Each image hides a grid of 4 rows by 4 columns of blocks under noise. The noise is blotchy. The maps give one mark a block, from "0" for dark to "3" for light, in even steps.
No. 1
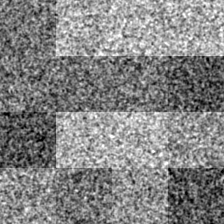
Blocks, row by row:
1 3 3 3
1 1 1 0
0 3 3 2
2 1 2 0
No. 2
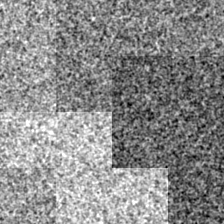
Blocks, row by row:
2 1 1 1
2 1 0 0
3 3 0 0
2 3 3 0
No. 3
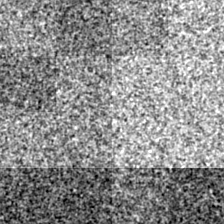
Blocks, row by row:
2 1 2 3
1 2 3 3
2 2 3 3
0 0 1 0
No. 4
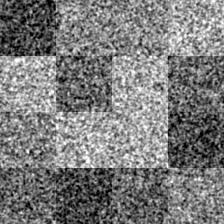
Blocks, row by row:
0 2 2 3
3 1 3 1
2 3 3 0
1 0 1 2
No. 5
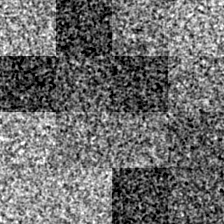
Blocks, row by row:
3 0 2 3
0 1 0 2
3 2 2 1
3 3 0 1
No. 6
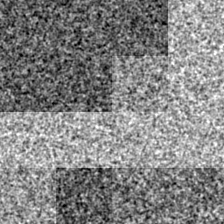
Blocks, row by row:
0 0 0 3
0 0 2 3
3 3 3 3
2 0 1 1
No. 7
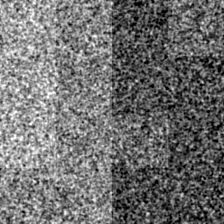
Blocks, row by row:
3 2 0 1
3 2 0 0
3 2 1 0
2 2 0 0
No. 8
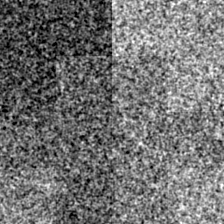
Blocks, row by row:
0 0 3 3
0 1 2 3
1 1 2 2
2 1 2 3
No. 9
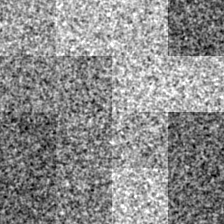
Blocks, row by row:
2 3 3 0
1 1 3 3
0 1 2 0
0 1 3 0
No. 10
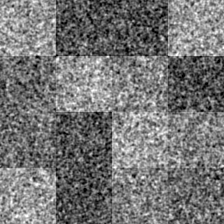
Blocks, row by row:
3 0 0 3
1 3 2 0
1 0 3 2
3 0 2 1
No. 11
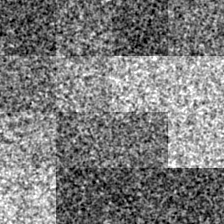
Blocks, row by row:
0 1 0 1
1 2 3 3
2 1 1 3
3 0 0 0
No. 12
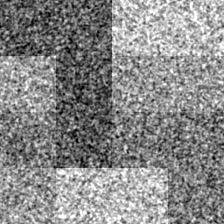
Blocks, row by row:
0 0 3 3
2 0 2 2
1 0 1 1
2 3 3 1
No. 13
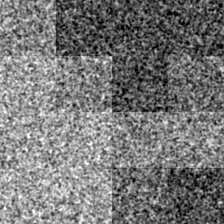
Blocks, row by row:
2 0 0 0
3 2 0 1
3 3 2 2
3 3 1 0
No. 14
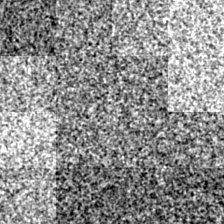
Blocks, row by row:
0 1 2 3
2 1 1 3
3 1 1 1
2 0 0 0
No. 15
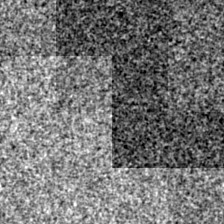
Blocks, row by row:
2 0 0 1
3 2 0 1
3 3 0 0
3 3 3 2
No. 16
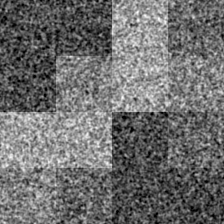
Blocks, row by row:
0 0 3 1
0 2 3 2
3 3 0 1
2 1 0 0
